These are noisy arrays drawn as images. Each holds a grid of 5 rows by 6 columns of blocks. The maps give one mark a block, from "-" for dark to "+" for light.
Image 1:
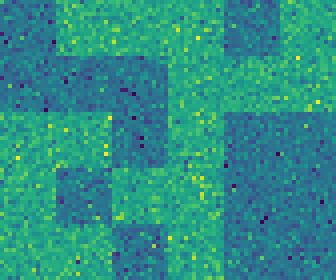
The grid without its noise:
- + + + - +
- - - + + +
+ + - + - -
+ - + + - -
+ + - + - -
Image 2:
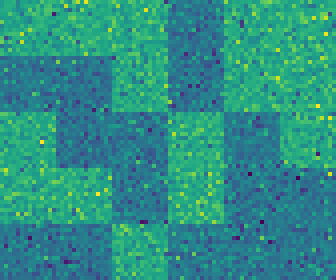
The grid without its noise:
+ + + - + +
- - + - + +
+ - - + - +
+ + - + - -
- - + - - -
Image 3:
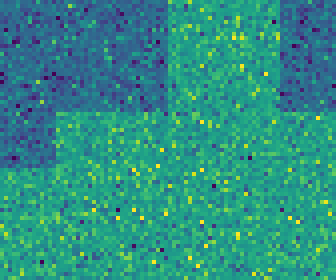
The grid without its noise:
- - - + + -
- - - + + -
- + + + + +
+ + + + + +
+ + + + + +
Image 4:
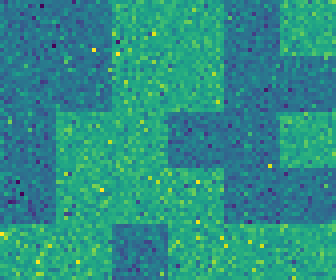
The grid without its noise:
- - + + - +
- - + + - -
- + + - - +
- + + + - -
+ + - + + +
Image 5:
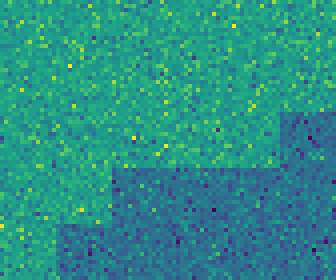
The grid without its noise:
+ + + + + +
+ + + + + +
+ + + + + -
+ + - - - -
+ - - - - -
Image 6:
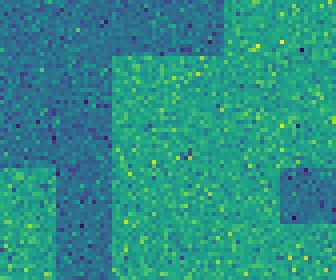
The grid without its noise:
- - - - + +
- - + + + +
- - + + + +
+ - + + + -
+ - + + + +
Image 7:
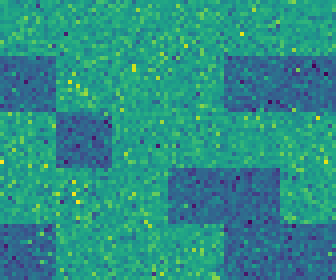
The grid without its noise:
+ + + + + +
- + + + - -
+ - + + + +
+ + + - - +
- + + + - -
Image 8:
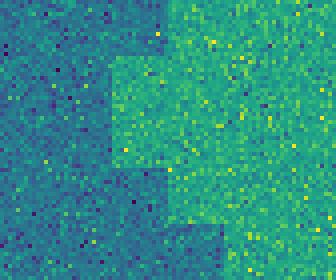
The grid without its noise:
- - - + + +
- - + + + +
- - + + + +
- - - + + +
- - - - + +
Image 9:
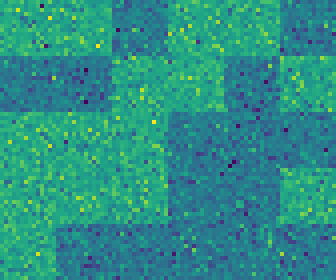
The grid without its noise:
+ + - + + -
- - + + - +
+ + + - - -
+ + + - - +
+ - - - - -
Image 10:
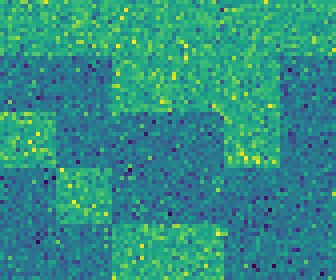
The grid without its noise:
+ + + + + +
- - + + + -
+ - - - + -
- + - - - -
- - + + - -
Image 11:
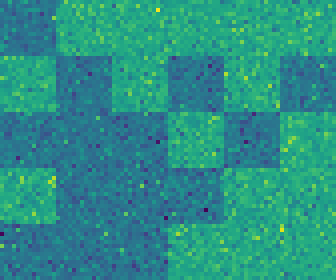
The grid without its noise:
- + + + + +
+ - + - + -
- - - + - +
+ - - - + +
- - - + + +
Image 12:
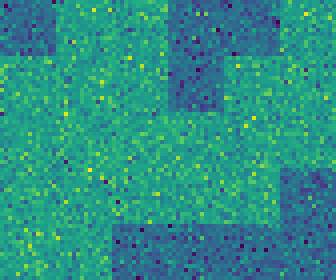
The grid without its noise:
- + + - - +
+ + + - + +
+ + + + + +
+ + + + + -
+ + - - - -
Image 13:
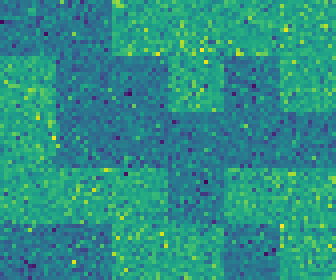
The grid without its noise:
- - + + + +
+ - - + - +
+ - - - - -
+ + + - + +
- - + + - +
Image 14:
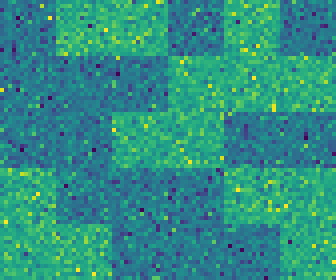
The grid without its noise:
- + + - + -
- - - + + +
- - + + - -
+ - - - + +
+ + - - - +
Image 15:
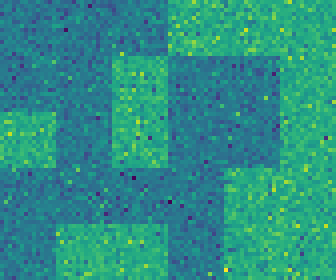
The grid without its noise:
- - - + + +
- - + - - +
+ - + - - +
- - - - + +
- + + - + +
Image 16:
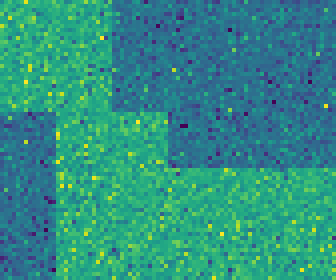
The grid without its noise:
+ + - - - -
+ + - - - -
- + + - - -
- + + + + +
- + + + + +
